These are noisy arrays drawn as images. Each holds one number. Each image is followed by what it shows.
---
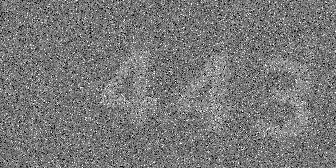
443
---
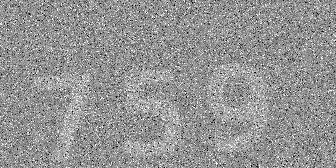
759
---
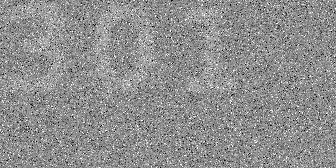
301
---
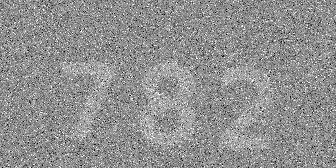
782
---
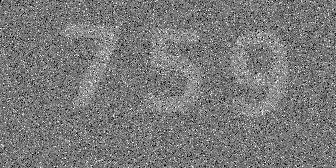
759
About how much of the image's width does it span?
two thirds
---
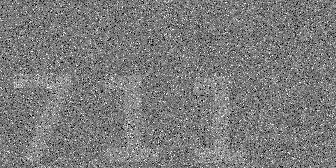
711
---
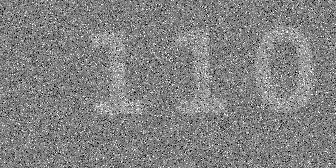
110
